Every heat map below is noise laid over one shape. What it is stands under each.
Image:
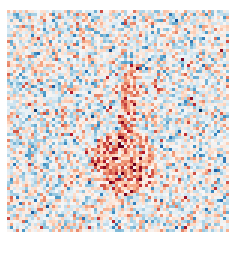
red lollipop
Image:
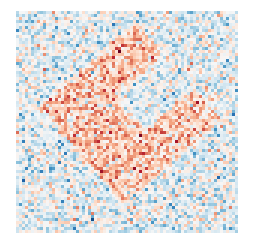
red square with a notch
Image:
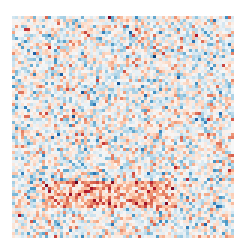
red bar
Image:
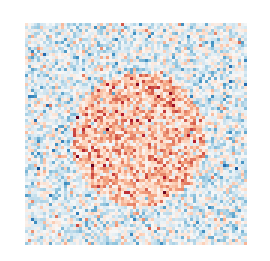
red disc
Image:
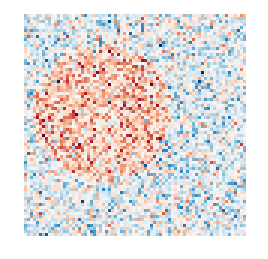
red disc
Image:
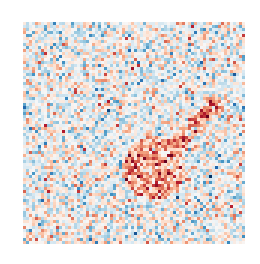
red lollipop
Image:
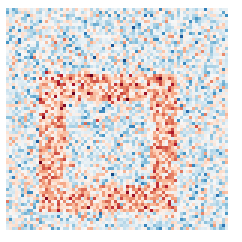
red square frame
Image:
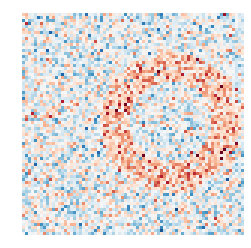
red ring
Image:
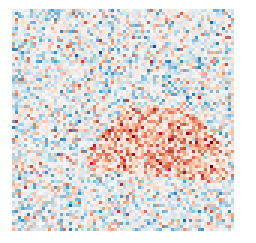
red half disc
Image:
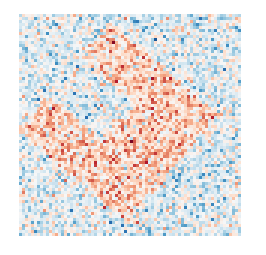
red square with a notch
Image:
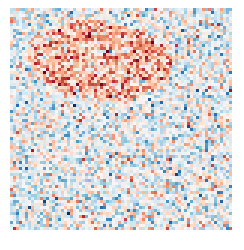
red ellipse
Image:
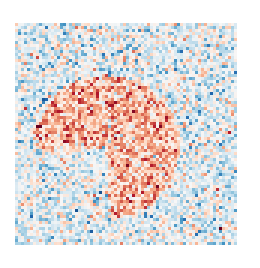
red disc with a wedge cut out
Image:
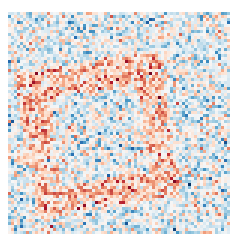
red square frame
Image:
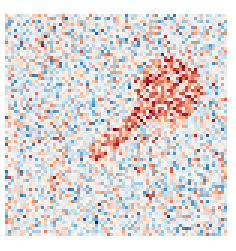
red lollipop
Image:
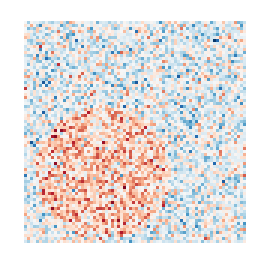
red disc
